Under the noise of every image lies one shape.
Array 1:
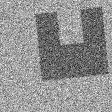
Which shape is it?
square with a notch
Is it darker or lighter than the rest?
darker
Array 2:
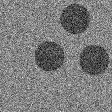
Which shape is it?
three dots
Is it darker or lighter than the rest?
darker
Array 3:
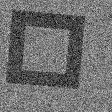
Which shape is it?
square frame
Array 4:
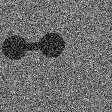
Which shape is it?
dumbbell
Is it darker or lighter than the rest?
darker
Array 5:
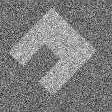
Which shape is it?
square with a notch
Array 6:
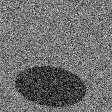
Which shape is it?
ellipse
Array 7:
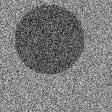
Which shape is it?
disc
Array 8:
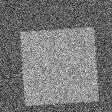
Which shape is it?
square
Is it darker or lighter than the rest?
lighter
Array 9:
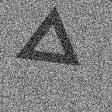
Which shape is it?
triangle frame
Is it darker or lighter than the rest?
darker
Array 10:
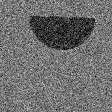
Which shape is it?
half disc
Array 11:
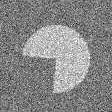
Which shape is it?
disc with a wedge cut out
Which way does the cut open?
down and left
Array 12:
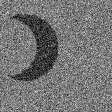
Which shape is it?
crescent
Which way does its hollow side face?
left
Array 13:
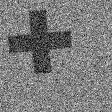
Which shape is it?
cross
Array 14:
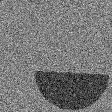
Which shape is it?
half disc
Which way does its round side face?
down
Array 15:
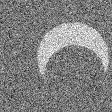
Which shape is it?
crescent
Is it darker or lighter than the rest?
lighter
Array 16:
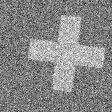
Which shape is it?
cross
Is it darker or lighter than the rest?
lighter
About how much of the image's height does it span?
two thirds
